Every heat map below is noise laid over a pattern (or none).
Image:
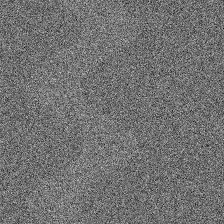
a wavy band
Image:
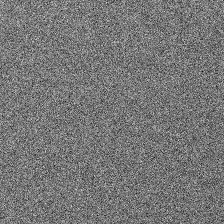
a smooth slope
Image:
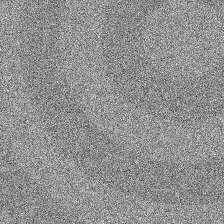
rings round one point
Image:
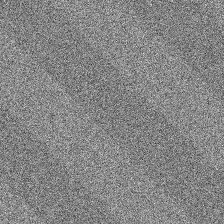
diagonal stripes
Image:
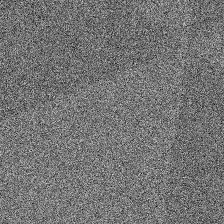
spokes from one point
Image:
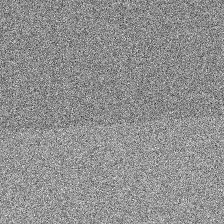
a sharp edge
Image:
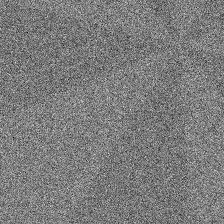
spokes from one point
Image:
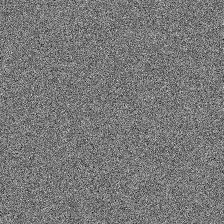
only noise
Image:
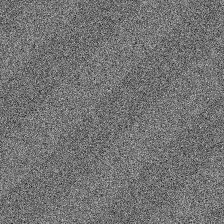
diagonal stripes
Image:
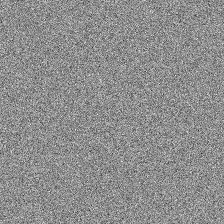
only noise
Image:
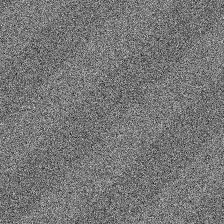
diagonal stripes
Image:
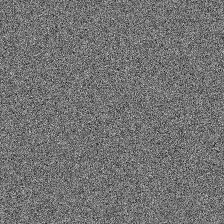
only noise
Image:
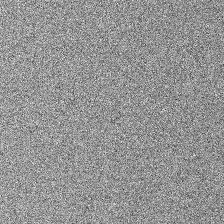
a smooth slope
